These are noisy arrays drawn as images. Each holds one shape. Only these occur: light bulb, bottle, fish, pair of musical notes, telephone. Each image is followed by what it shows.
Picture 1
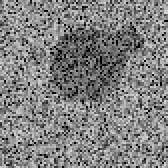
light bulb
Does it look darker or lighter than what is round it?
darker
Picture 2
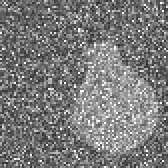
light bulb
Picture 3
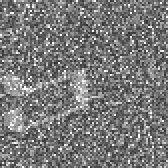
pair of musical notes
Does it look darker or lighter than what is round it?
lighter
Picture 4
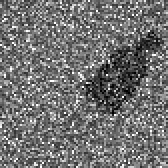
bottle
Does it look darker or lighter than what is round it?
darker
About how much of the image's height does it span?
half
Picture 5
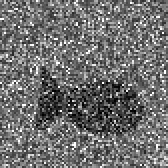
fish
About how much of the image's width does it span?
two thirds
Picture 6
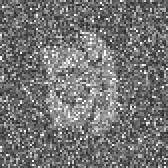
telephone
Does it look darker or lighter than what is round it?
lighter
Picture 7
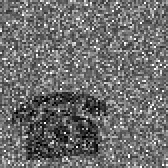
telephone
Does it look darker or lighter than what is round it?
darker
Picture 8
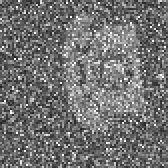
telephone
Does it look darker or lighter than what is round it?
lighter
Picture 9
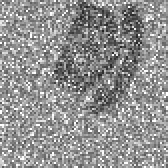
telephone
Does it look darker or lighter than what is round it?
darker
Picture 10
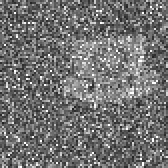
telephone
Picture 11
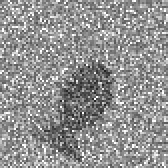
fish
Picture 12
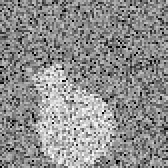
light bulb
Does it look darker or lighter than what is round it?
lighter
